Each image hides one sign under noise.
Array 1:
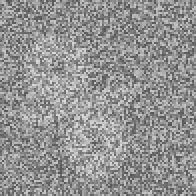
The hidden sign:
percent sign
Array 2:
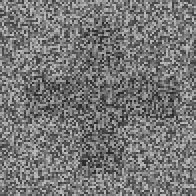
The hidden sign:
plus sign
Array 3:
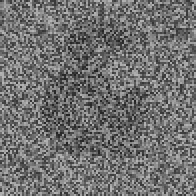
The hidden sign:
ampersand
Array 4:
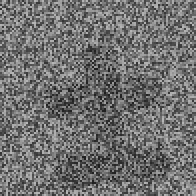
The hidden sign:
plus-minus sign
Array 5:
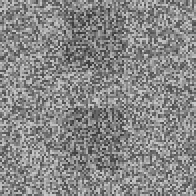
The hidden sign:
colon
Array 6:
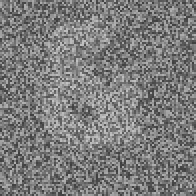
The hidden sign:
ampersand
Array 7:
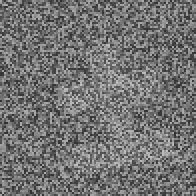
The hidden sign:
plus-minus sign
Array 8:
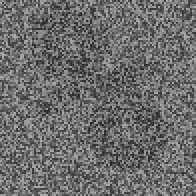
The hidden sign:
percent sign
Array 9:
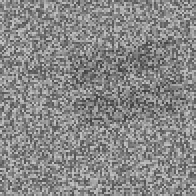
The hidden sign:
equals sign
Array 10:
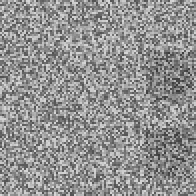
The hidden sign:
colon
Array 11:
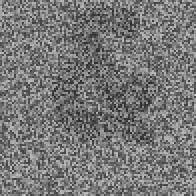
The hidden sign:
ampersand
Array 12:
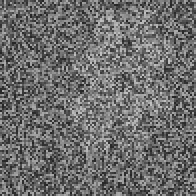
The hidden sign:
hash sign
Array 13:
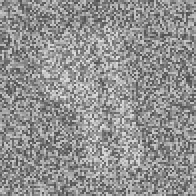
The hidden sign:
pilcrow
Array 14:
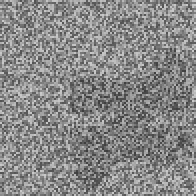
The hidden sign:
not-equal sign
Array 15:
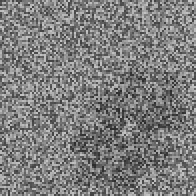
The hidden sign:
hash sign
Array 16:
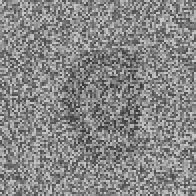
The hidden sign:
at sign
